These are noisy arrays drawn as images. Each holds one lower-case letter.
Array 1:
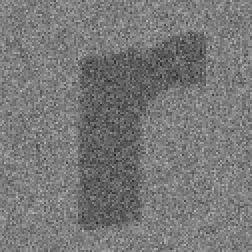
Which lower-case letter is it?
r
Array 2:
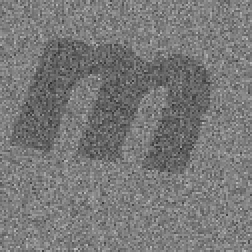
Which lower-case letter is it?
m
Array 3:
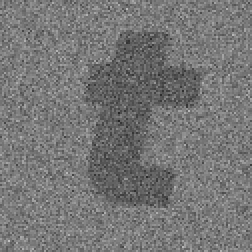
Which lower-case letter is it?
t
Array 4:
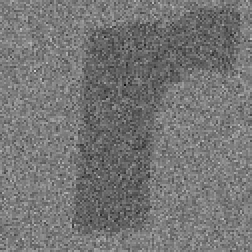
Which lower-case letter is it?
r
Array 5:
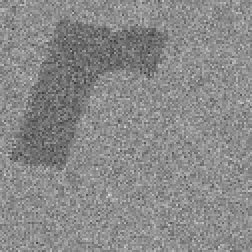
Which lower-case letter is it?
r
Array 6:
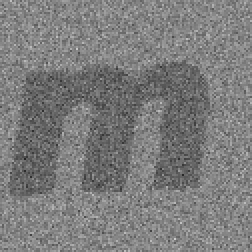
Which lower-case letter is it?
m
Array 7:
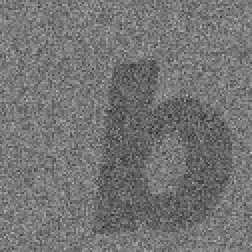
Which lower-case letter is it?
b
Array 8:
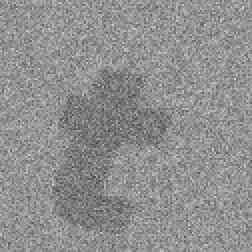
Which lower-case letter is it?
t
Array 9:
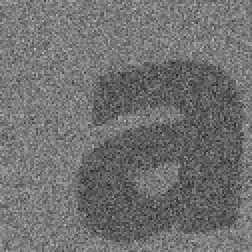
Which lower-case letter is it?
a
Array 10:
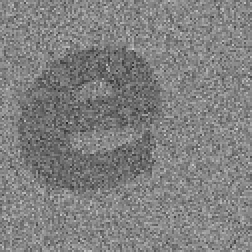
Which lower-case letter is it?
e
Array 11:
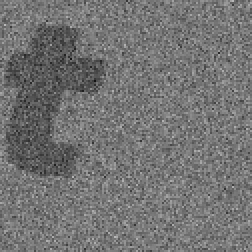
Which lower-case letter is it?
t
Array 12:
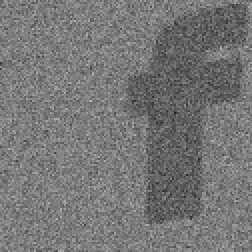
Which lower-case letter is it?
f
